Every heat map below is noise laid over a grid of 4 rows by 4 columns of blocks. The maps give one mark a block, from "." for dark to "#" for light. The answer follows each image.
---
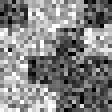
. # # .
# # . #
# . . .
# # . .
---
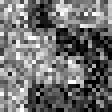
# . # #
# # . .
# # # .
# . . .
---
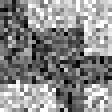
. # # #
. . . #
. . . .
# # . #
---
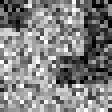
. # # .
# # # .
# # . .
# # # #
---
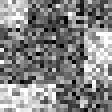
# . . .
. . . #
. . . #
# # . .
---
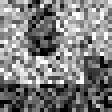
# . # #
# . # #
# # # .
. . . .
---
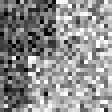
. . # #
. . # #
. # # #
. # # #
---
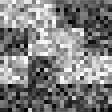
# # . .
. # # .
# . # #
. . . .
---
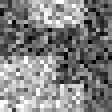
. # # .
. . . .
# # . .
# # # .
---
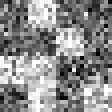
. # . .
. . # .
# # . .
. # . #
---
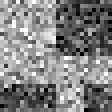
# # . .
# # . .
# # # #
. . # .
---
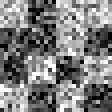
# . # #
. . # .
. # . #
# . # .
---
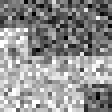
. . . .
# . . .
# # # #
# # # .
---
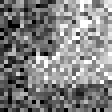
. . # #
. . # #
. # # #
. . . .
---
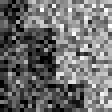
. # # #
. . # #
. . # #
. . . #
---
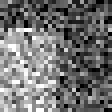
. . . .
# # . .
# # . .
# # . .
